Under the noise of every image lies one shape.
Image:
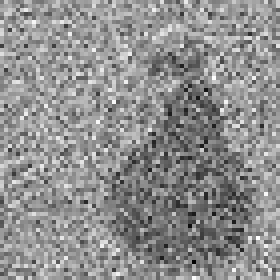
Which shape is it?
pear
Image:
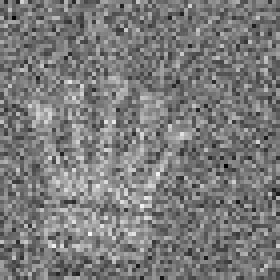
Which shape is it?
chess queen
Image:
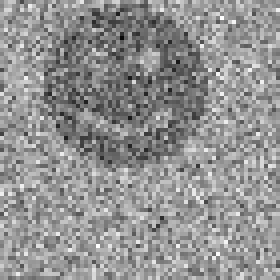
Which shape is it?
smiling face
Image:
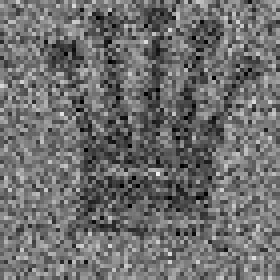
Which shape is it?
chess queen
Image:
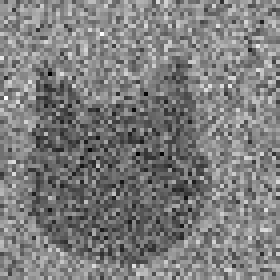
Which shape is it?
cat's head
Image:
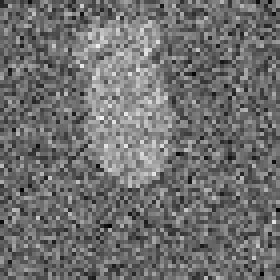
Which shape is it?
footprint
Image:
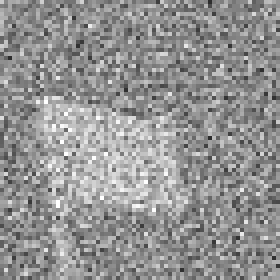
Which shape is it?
flag
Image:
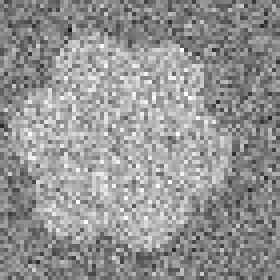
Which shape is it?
flower
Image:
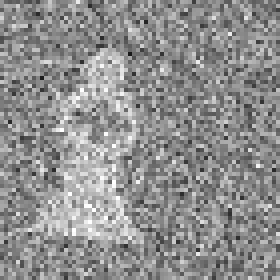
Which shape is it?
chess bishop
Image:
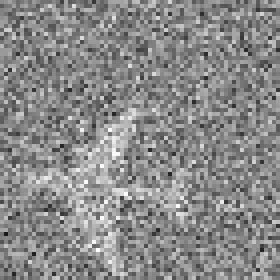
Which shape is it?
airplane
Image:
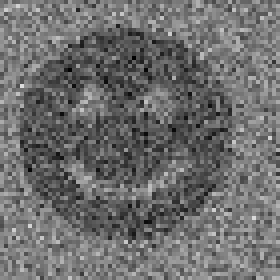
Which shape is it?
smiling face
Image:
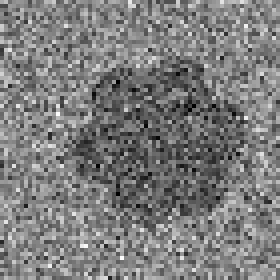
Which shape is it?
flower
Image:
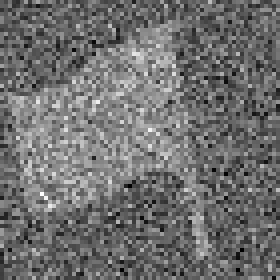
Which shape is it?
flag
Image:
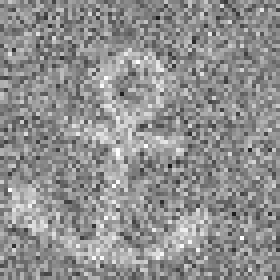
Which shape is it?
anchor
